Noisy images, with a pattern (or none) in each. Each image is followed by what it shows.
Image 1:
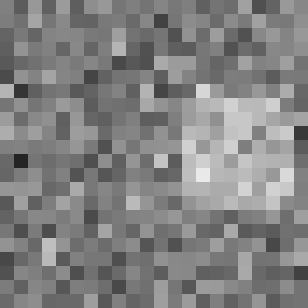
one block
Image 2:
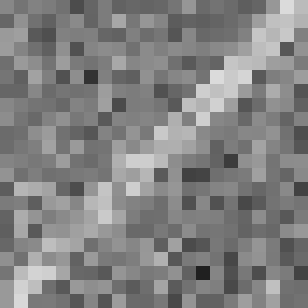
a diagonal band
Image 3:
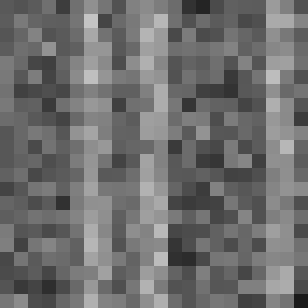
bands of columns
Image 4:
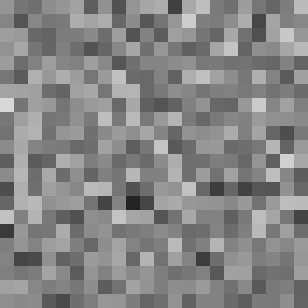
only noise
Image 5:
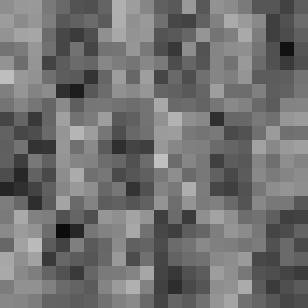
a checkerboard
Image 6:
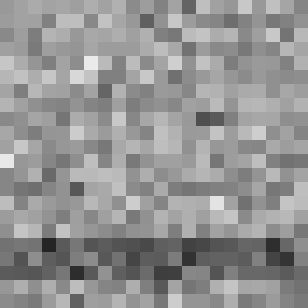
one band of rows
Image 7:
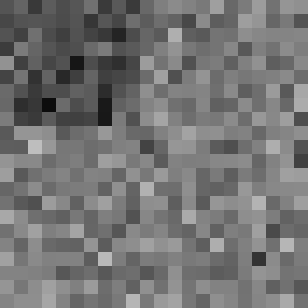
one block
